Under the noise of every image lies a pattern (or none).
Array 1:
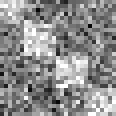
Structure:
blocks along the diagonal
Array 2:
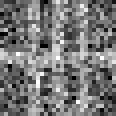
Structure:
bands of rows crossing bands of columns
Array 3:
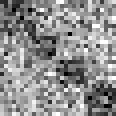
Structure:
blocks along the diagonal
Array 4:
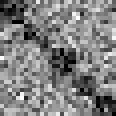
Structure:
blocks along the diagonal
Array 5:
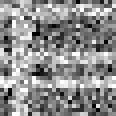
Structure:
bands of rows crossing bands of columns
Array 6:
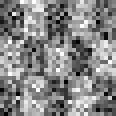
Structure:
a checkerboard
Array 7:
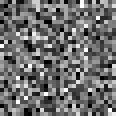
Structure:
only noise
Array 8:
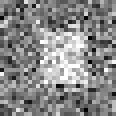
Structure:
one block
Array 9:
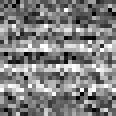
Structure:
bands of rows
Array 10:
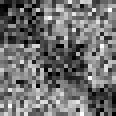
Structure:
blocks along the diagonal
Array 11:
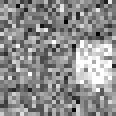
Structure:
one block
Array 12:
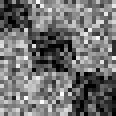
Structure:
blocks along the diagonal
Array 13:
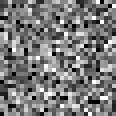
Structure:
only noise
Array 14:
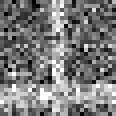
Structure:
bands of rows crossing bands of columns
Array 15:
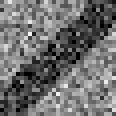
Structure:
a diagonal band
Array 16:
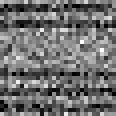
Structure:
bands of rows
